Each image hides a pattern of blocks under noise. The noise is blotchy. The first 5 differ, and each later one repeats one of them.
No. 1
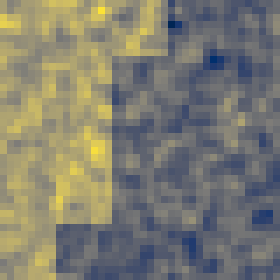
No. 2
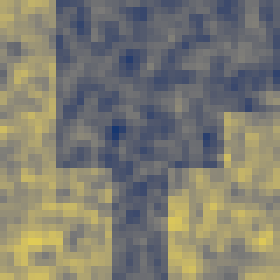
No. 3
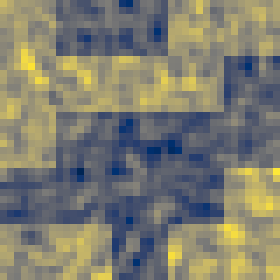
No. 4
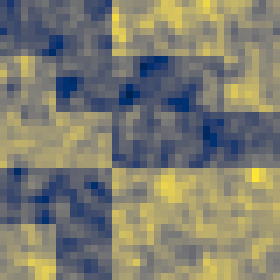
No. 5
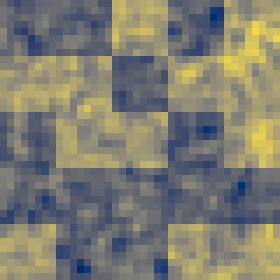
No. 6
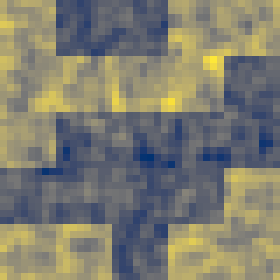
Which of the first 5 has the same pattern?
3
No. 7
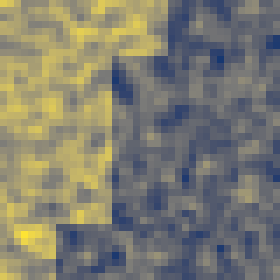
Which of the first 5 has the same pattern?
1
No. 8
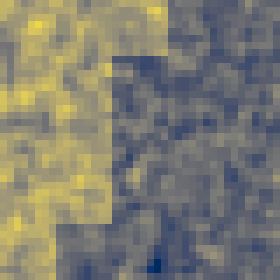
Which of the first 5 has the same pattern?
1
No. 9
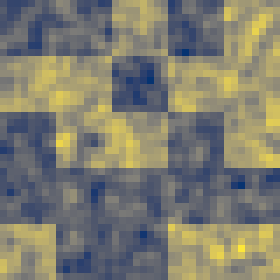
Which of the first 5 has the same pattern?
5
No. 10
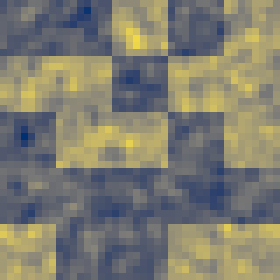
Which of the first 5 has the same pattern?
5
